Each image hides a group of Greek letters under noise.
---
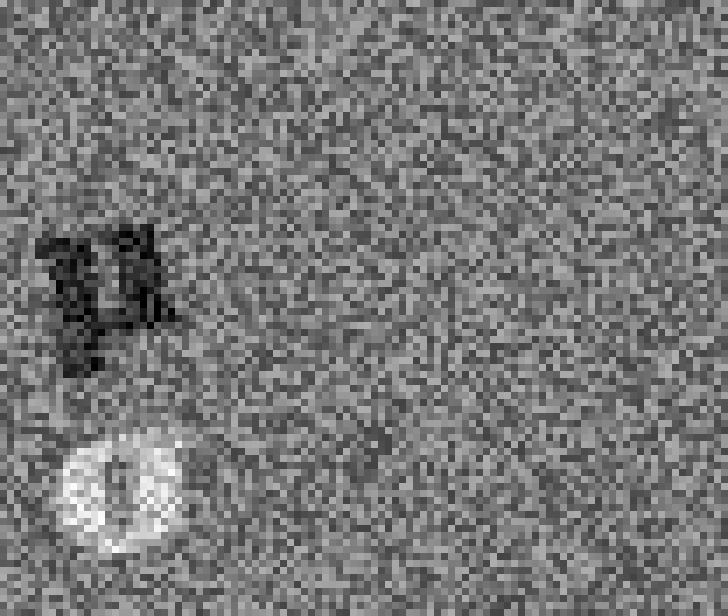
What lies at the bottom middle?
nothing
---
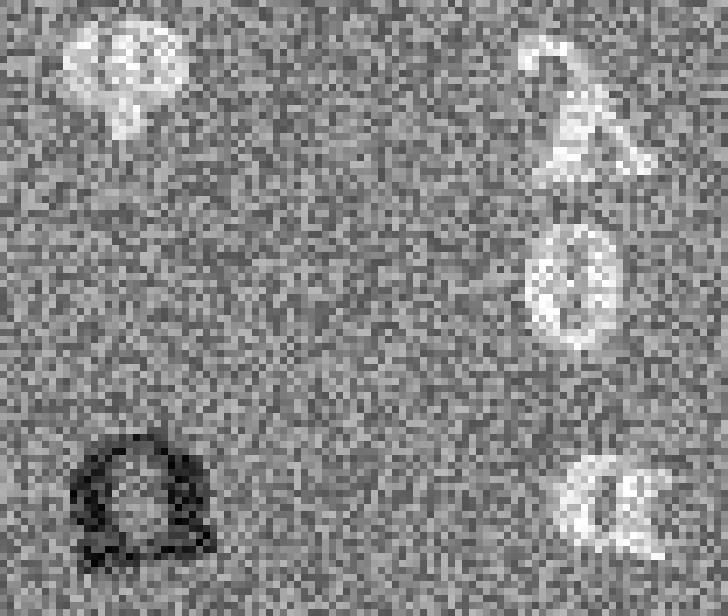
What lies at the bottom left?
omega
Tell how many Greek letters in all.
5
